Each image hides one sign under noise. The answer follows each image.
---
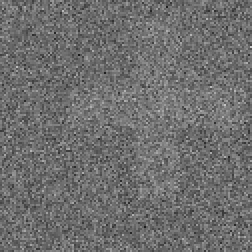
plus sign
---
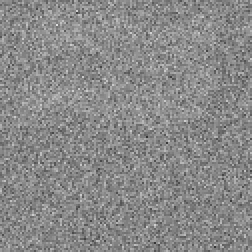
approximately sign
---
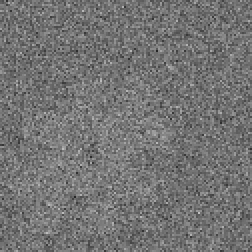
hash sign
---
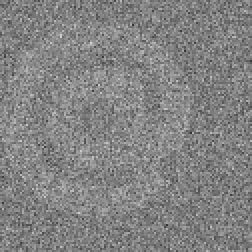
at sign
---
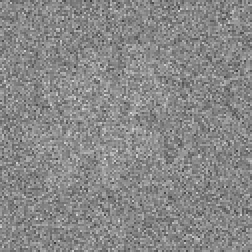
hash sign
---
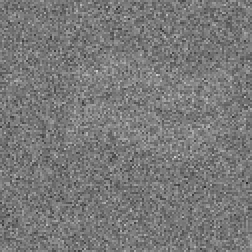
approximately sign
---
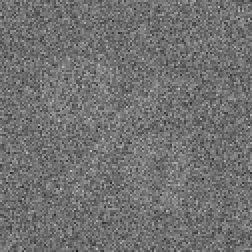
percent sign
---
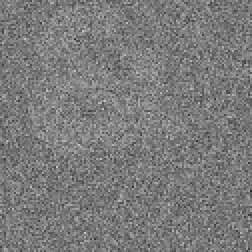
ampersand
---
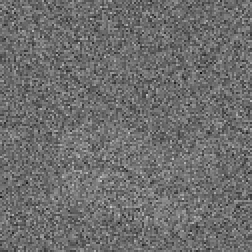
approximately sign
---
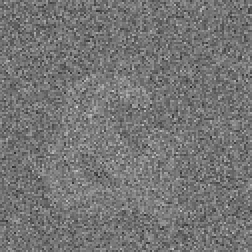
ampersand
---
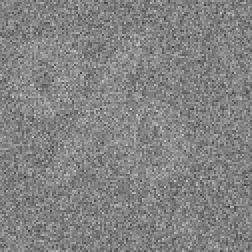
percent sign
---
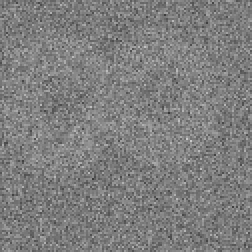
infinity sign
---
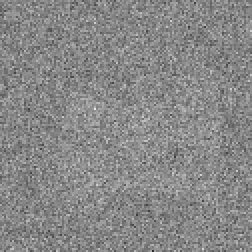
not-equal sign
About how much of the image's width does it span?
two thirds
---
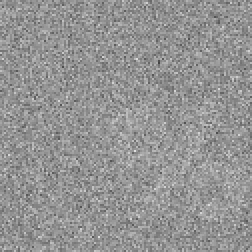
percent sign
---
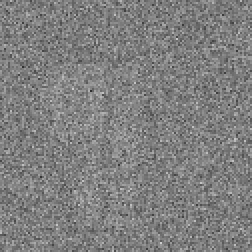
pilcrow
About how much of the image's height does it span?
two thirds
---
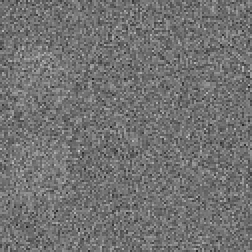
colon
